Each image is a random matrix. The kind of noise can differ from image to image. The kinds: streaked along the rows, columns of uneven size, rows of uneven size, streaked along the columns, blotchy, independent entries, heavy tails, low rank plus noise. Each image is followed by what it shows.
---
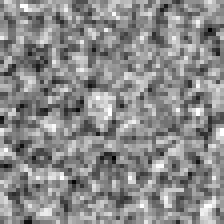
blotchy
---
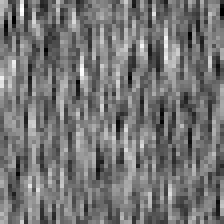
streaked along the columns
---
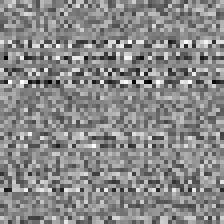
rows of uneven size
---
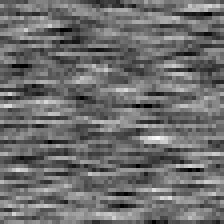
streaked along the rows
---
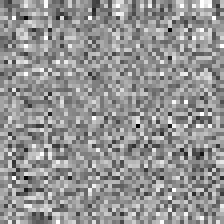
low rank plus noise
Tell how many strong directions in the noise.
three or four
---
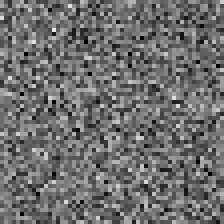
independent entries
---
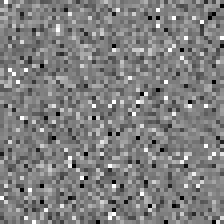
heavy tails
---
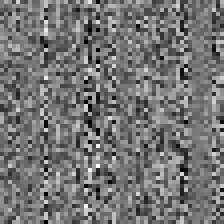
columns of uneven size
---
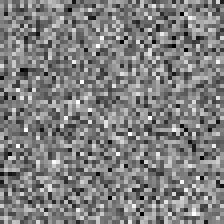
independent entries
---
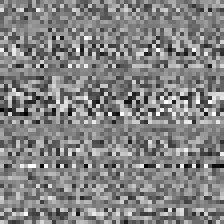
rows of uneven size
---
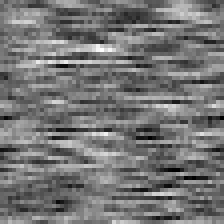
streaked along the rows
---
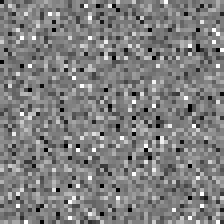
heavy tails
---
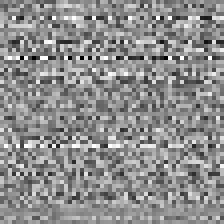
rows of uneven size
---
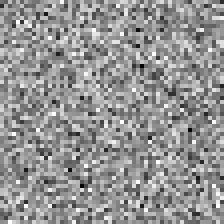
independent entries
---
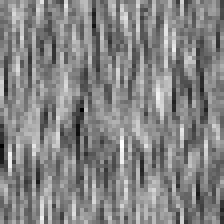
streaked along the columns
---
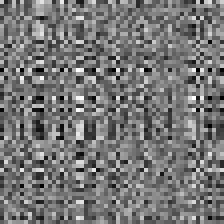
low rank plus noise
